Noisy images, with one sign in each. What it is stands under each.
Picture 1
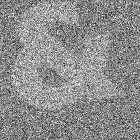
ampersand
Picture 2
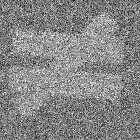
not-equal sign
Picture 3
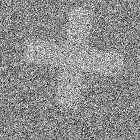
plus sign
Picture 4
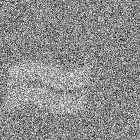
approximately sign
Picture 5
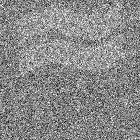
approximately sign
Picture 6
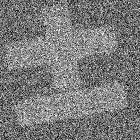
plus-minus sign
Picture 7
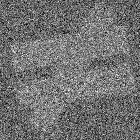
not-equal sign
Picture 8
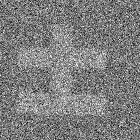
plus-minus sign
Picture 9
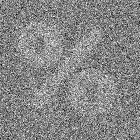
percent sign
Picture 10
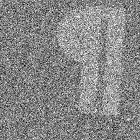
pilcrow
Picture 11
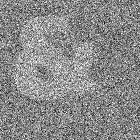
ampersand
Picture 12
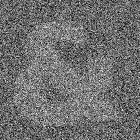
ampersand
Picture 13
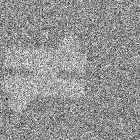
not-equal sign
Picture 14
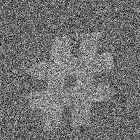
hash sign
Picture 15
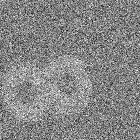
infinity sign
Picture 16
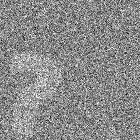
question mark
